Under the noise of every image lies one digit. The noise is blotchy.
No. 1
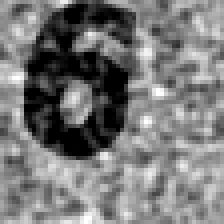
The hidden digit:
6
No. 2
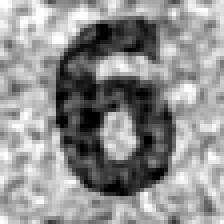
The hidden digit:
6
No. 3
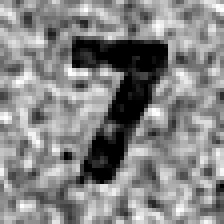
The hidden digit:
7
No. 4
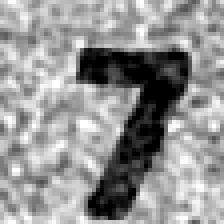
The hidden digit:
7
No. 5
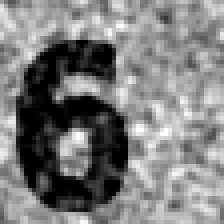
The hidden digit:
6
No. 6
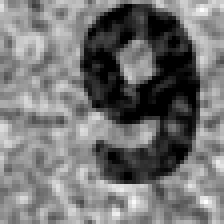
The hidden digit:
9
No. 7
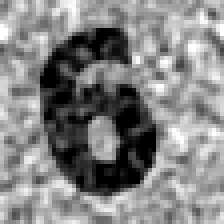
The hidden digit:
6
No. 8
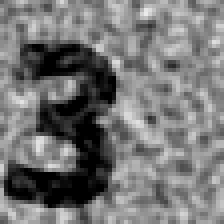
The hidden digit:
3
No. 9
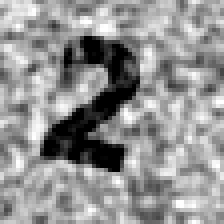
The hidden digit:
2
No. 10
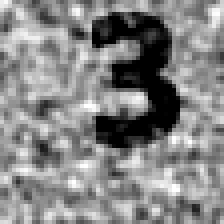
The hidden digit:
3
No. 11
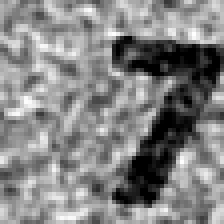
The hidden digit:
7
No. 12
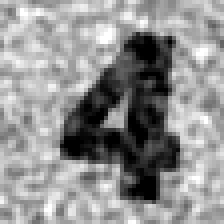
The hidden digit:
4
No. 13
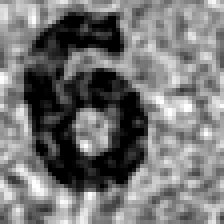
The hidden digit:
6
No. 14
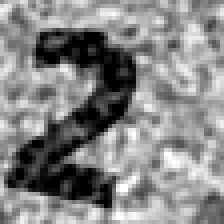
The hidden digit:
2
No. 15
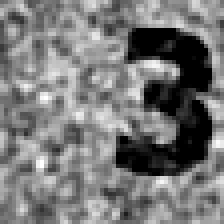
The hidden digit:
3
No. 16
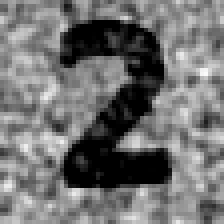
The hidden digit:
2
